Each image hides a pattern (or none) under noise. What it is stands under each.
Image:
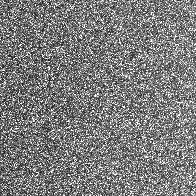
a smooth slope
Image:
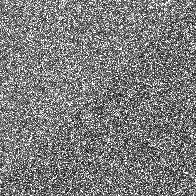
a sharp edge
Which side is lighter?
top left
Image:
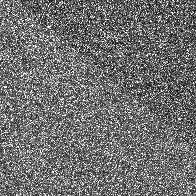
a sharp edge
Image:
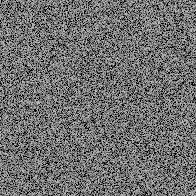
only noise
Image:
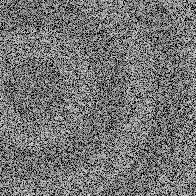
rings round one point
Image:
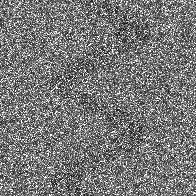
a wavy band
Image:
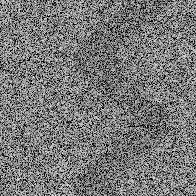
a wavy band
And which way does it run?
top to bottom
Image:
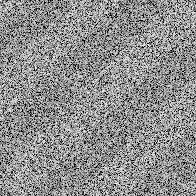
diagonal stripes
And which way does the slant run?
bottom left to top right
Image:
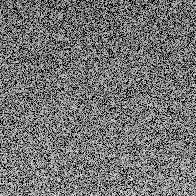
a smooth slope
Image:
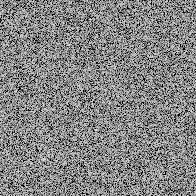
only noise
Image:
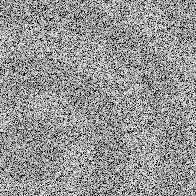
rings round one point
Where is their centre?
bottom left
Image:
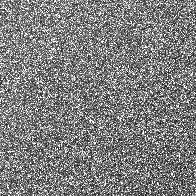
a smooth slope
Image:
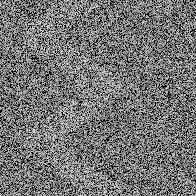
a wavy band
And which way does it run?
top to bottom
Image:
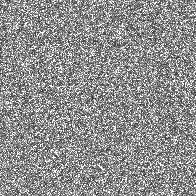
only noise
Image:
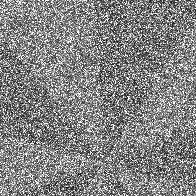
spokes from one point
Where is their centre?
bottom middle
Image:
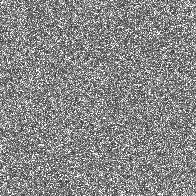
only noise
